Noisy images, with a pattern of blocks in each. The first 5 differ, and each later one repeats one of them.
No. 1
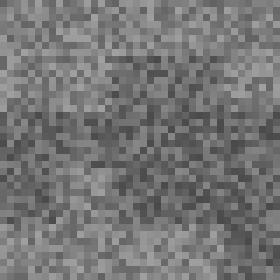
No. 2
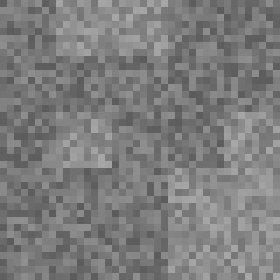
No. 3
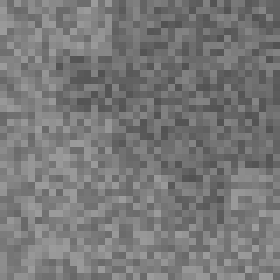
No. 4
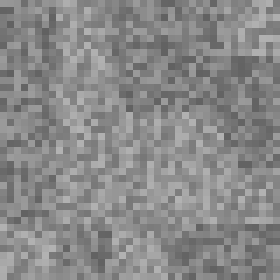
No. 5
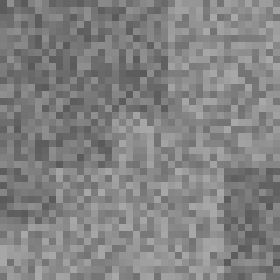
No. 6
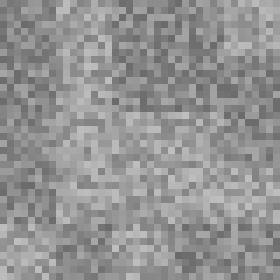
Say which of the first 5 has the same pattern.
4
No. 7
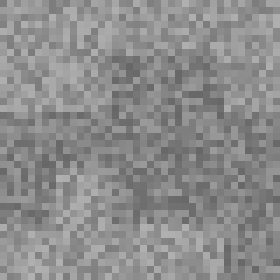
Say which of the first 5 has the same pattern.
1
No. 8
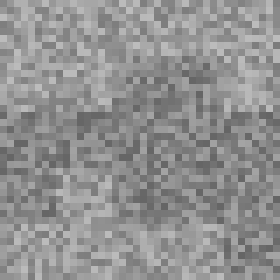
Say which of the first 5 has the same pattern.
1
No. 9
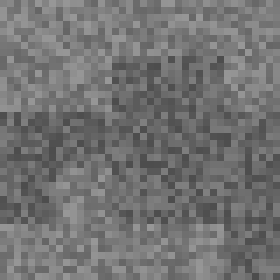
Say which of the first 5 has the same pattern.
1
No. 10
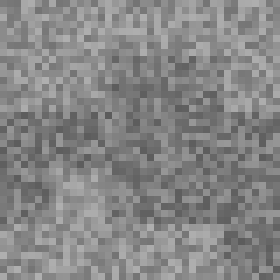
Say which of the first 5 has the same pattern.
1
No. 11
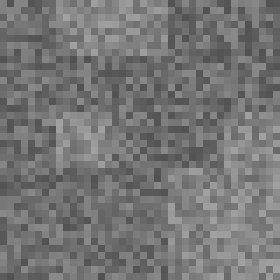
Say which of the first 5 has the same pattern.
2
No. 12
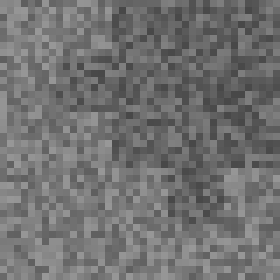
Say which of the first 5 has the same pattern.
3
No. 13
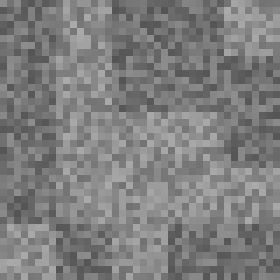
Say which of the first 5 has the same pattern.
4
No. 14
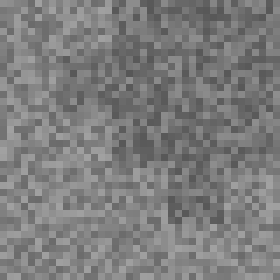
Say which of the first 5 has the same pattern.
3
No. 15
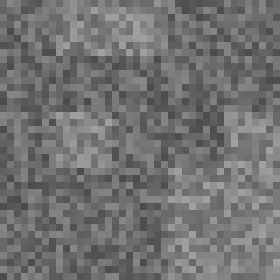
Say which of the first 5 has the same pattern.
2
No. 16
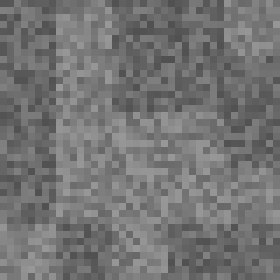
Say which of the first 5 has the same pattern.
4
